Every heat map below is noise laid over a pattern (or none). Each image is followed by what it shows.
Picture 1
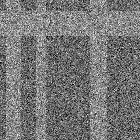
bands of rows crossing bands of columns
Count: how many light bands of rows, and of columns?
1 and 3
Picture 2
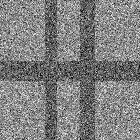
bands of rows crossing bands of columns
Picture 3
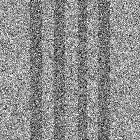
bands of columns
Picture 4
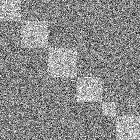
blocks along the diagonal
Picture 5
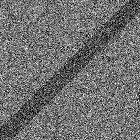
a diagonal band
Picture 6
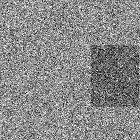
one block
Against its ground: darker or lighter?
darker
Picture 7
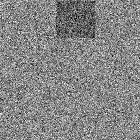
one block
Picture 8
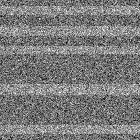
bands of rows
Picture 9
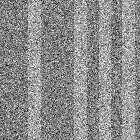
bands of columns
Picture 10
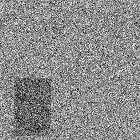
one block
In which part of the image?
bottom left
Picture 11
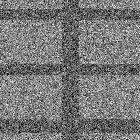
bands of rows crossing bands of columns
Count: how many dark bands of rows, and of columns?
3 and 1
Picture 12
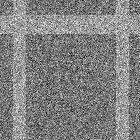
bands of rows crossing bands of columns
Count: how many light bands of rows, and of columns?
1 and 2
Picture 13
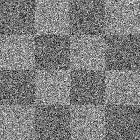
a checkerboard
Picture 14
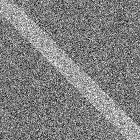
a diagonal band
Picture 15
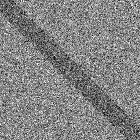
a diagonal band
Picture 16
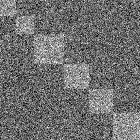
blocks along the diagonal
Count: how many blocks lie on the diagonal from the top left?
6
